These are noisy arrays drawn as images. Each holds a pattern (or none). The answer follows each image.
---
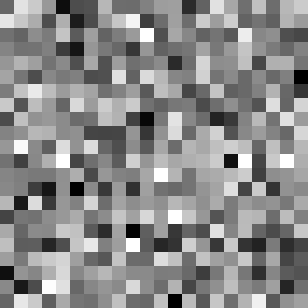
only noise
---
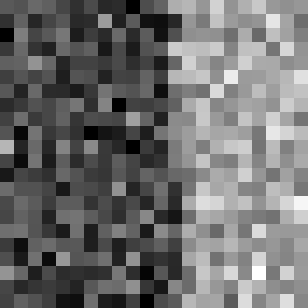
a sharp edge
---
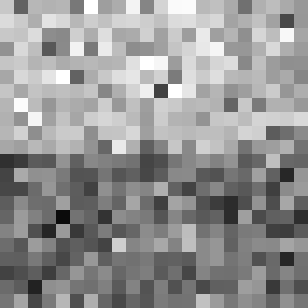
a sharp edge
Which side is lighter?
top
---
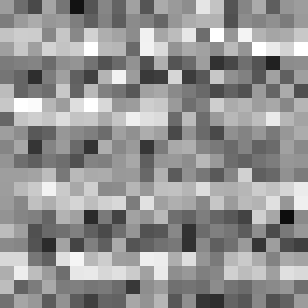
horizontal stripes
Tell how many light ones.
4
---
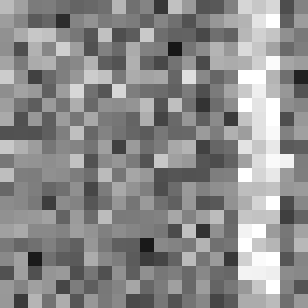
one vertical stripe
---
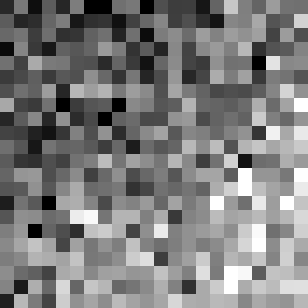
a smooth slope
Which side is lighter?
bottom right
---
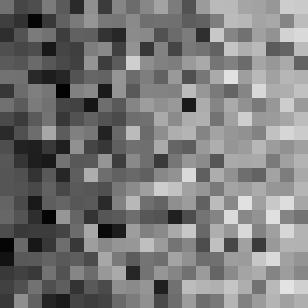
a smooth slope
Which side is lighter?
right
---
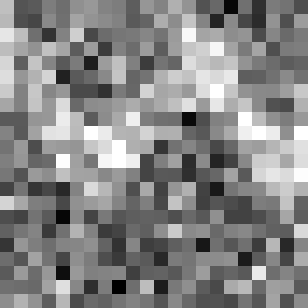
a wavy band
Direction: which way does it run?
left to right
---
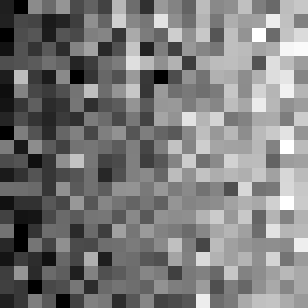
a smooth slope
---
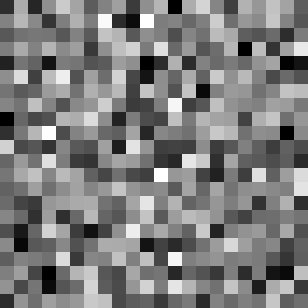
only noise
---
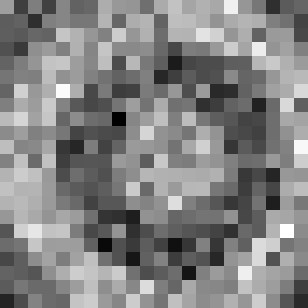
rings round one point
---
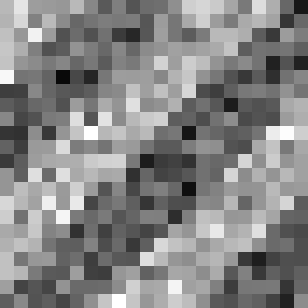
diagonal stripes
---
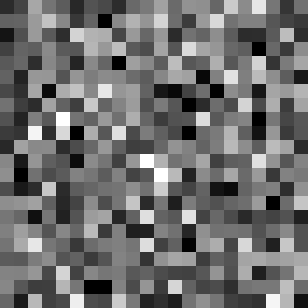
only noise
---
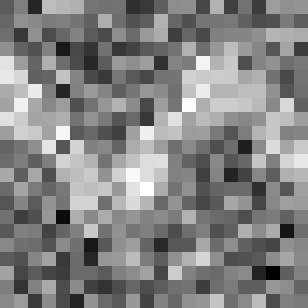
a wavy band
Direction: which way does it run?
left to right
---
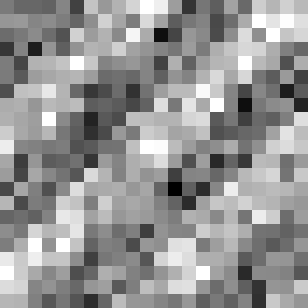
diagonal stripes
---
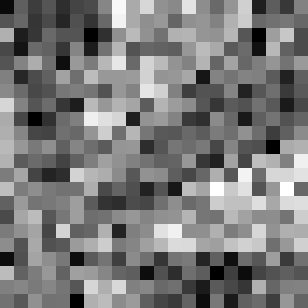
spokes from one point
